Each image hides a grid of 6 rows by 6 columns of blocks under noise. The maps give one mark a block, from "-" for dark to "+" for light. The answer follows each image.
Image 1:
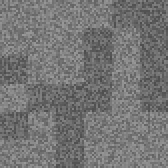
+ + + + - -
+ + + - + -
- + + - + -
+ - - - + -
- + - + + +
+ + - + + +
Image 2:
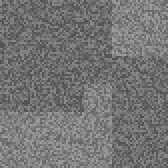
- - - - + +
- - - - + +
- - - - - -
- - - + - -
+ + + + - -
+ + + + - -
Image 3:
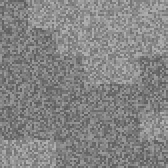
- + + + + +
- - + + + +
- - - + + -
- - - - - -
- - - - - +
+ + - - - -
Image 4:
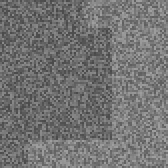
- - - + + +
- - - - + +
- - - - + +
- - - - + +
- - - - + +
- + + + + +
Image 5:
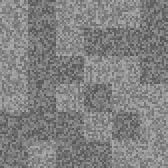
+ - + + + -
+ - + - - -
+ - - + + -
+ - + - + +
- - - + - +
- + - - + +
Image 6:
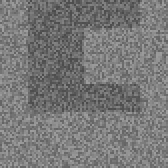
+ - - - - +
+ - - + + +
+ - - + + +
+ - - - - +
+ + + + + +
+ + + + + +
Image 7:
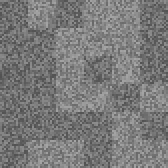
- + - + + -
- - + + + -
- - + - + -
- - + + - +
- - - - + -
- + + - + +
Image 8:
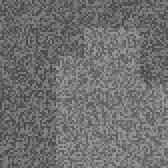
- - - - - -
- - - + + -
- - + + + -
- - + + + +
- - + + + +
- - + + + +
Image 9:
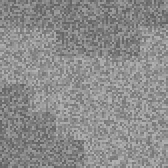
- - - - - -
+ + - - - +
+ + + + + +
- + + + + +
- - + + + +
- - - + + +
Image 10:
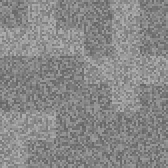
- + - - + -
+ + + - + -
- - - + + +
- - - - + -
+ + - - - -
+ - - - - -
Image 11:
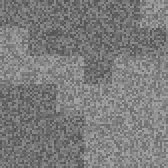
- - - - - +
+ - - - - -
+ + + - + +
- - + + + +
- - - + + +
- - - + + +
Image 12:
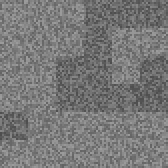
+ + + - - -
+ + + - + +
+ + - - + -
+ + - - - -
- + + + + +
+ + + + + +
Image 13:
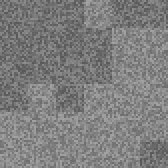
- - - + - -
- - - - + +
- - - - + +
- + - + + +
+ + + + + +
+ + + + + -
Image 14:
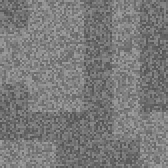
- + + - + -
+ + + - + -
+ + + - + -
- + + - + -
- - - - + +
+ + - - - +
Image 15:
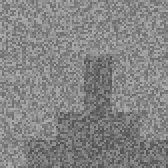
+ + + + + +
+ + + + + +
+ + + - + +
+ + + - + +
+ + - - - +
+ - - - - -
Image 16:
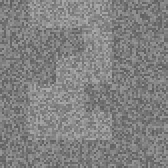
- + + + - -
- - - + - -
- - + + - -
- + + - - -
- + + + - -
- - - - - -
